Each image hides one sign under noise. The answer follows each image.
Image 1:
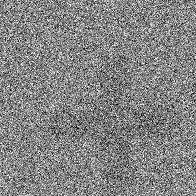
plus sign
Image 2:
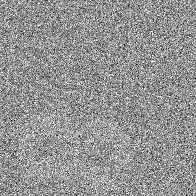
infinity sign
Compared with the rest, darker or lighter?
lighter
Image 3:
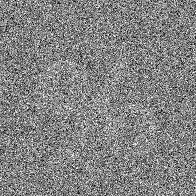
percent sign
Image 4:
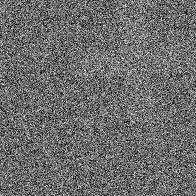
plus sign
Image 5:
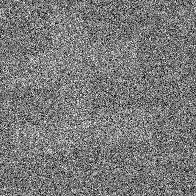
plus-minus sign
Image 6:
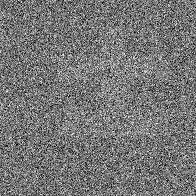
plus-minus sign
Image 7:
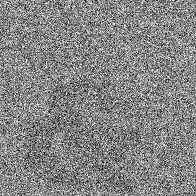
ampersand
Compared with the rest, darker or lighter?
darker
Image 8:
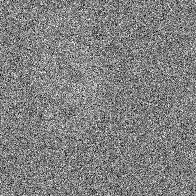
section sign
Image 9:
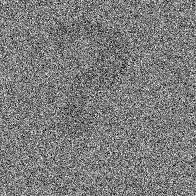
question mark
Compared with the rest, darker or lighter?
darker
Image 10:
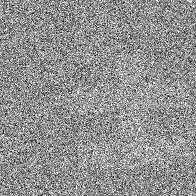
plus-minus sign
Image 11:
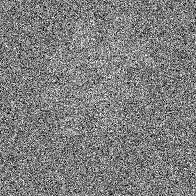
hash sign
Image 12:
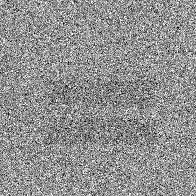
equals sign
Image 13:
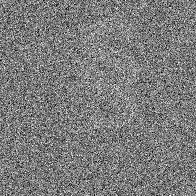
section sign
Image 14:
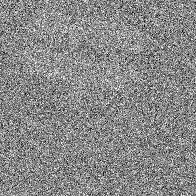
equals sign
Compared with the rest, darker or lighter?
lighter
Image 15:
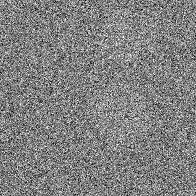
colon
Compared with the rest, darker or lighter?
lighter
